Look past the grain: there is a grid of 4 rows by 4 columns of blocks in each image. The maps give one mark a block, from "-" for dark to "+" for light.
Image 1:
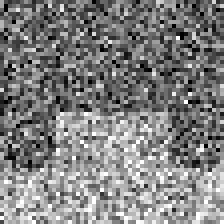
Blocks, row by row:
- - - -
- - - -
- + + -
+ + + +
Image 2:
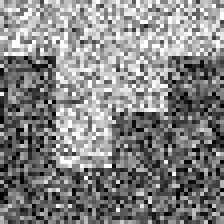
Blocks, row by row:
+ + + +
- + + -
- + - -
- - - -
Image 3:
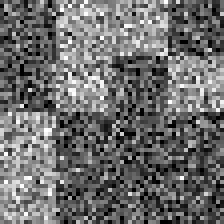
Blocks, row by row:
- + + -
- + - +
+ - - -
+ - - -
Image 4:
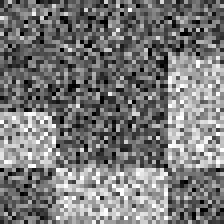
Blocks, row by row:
- - - -
- - - +
+ - - +
- + + -
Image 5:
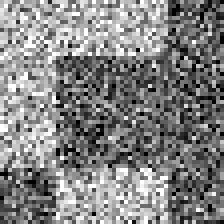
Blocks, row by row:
+ + + -
+ - - -
+ - - -
- + + -
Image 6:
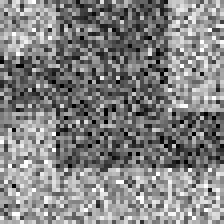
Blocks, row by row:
+ - - +
- - - +
+ - - -
+ + + +
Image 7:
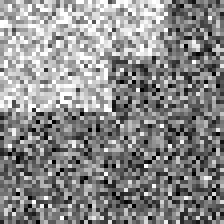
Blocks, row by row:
+ + + -
+ + - -
- - - -
- - - -
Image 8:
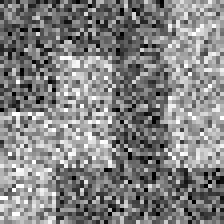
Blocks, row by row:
- - - +
- + - +
+ + - +
+ - - -
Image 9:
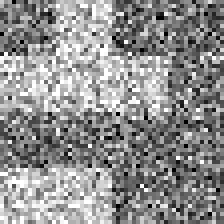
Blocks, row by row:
- + - -
+ + + -
- - - -
+ + - -
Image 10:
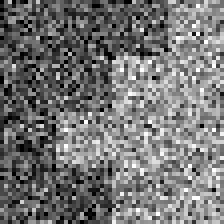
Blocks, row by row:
- - - +
- - + +
- + + +
- - + +
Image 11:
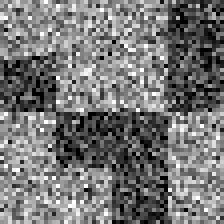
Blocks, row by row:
+ + + -
- + + -
+ - - +
+ + - +
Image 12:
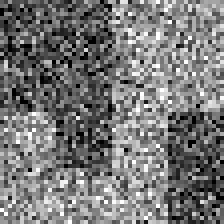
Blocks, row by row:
- - + +
- - + +
+ - + -
+ + + -
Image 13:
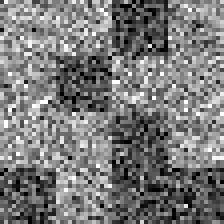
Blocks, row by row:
+ + - +
+ - + +
+ + - +
- + - -
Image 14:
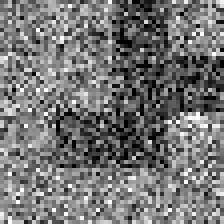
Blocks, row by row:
+ + - +
+ + - -
+ - - +
+ + + +
